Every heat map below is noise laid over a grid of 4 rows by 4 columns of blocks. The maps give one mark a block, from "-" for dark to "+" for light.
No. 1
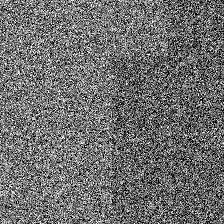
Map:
+++-
++--
++--
++--
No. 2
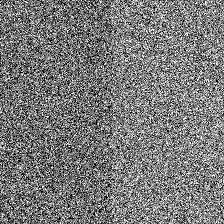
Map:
--++
--++
--++
--++
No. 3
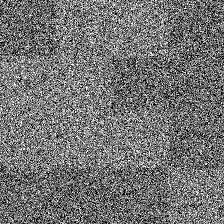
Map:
-++-
++--
+++-
---+
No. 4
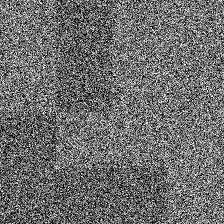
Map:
+-++
+-++
-+++
---+
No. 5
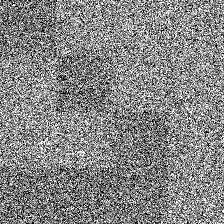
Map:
-+++
+-++
++-+
---+
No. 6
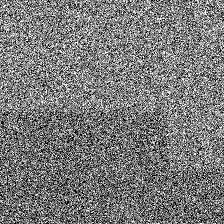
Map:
++++
++++
---+
----
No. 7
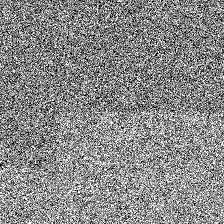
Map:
----
----
-+++
++++
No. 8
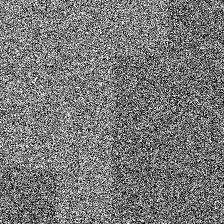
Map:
+++-
++--
++--
-+--
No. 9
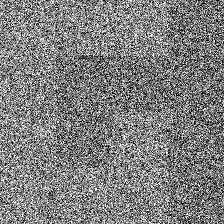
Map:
+++-
+---
+-+-
+++-
